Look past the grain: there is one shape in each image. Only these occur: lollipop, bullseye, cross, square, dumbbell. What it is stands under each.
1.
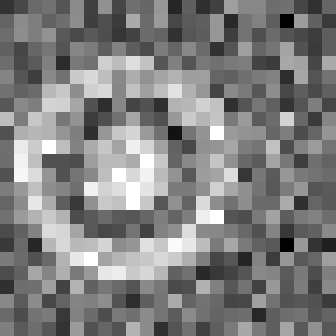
bullseye
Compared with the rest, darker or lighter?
lighter
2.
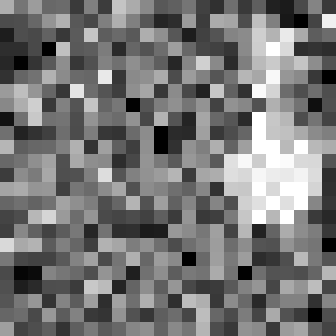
lollipop
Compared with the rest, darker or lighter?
lighter
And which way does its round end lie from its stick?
down
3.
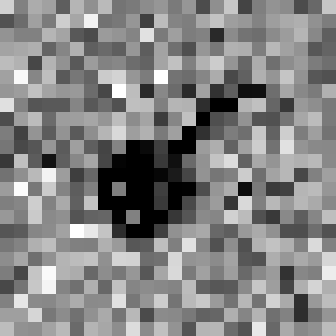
lollipop
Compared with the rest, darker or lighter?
darker
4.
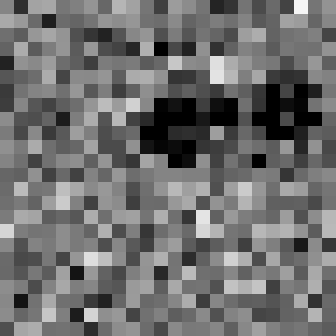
dumbbell
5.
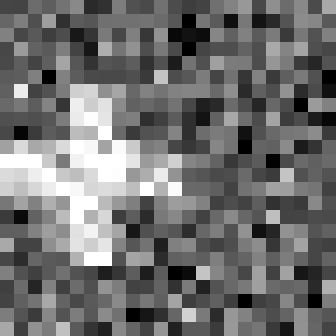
cross
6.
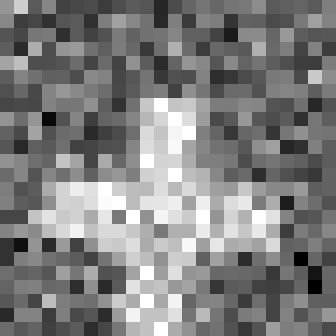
cross
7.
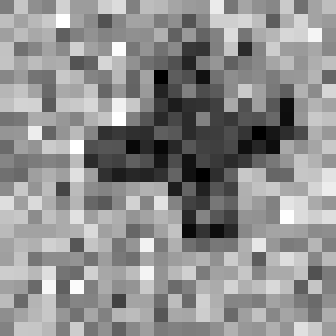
cross
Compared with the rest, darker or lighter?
darker
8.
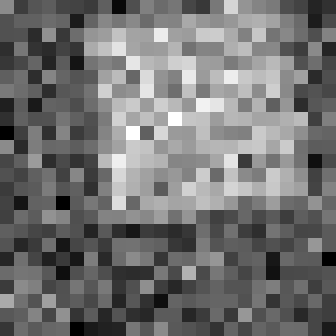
square
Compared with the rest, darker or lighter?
lighter
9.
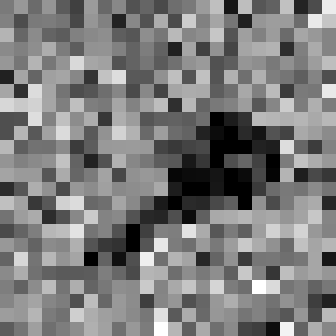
lollipop
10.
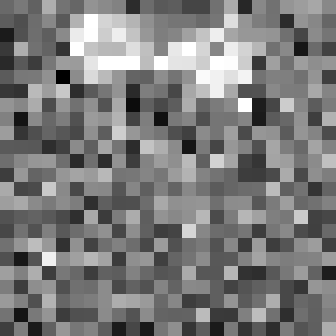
dumbbell
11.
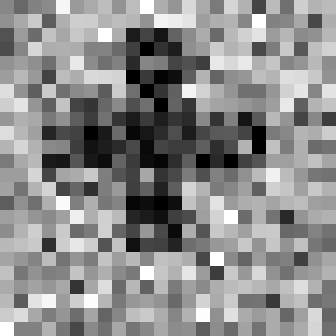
cross
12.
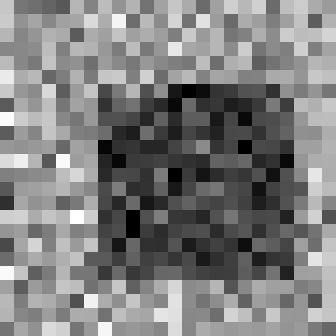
square
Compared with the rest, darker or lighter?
darker
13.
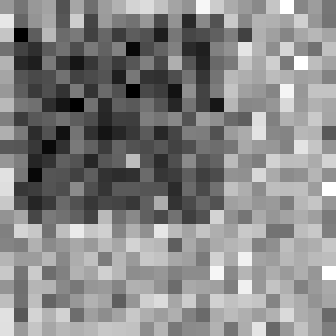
square
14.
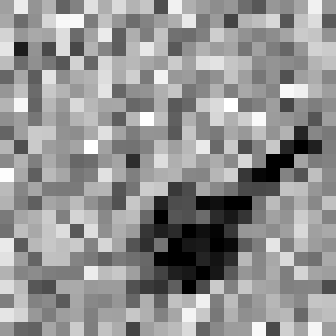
lollipop
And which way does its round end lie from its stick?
down and left
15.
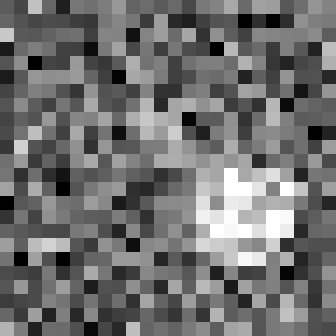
lollipop
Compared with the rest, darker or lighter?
lighter
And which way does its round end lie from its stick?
down and right
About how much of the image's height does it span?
half
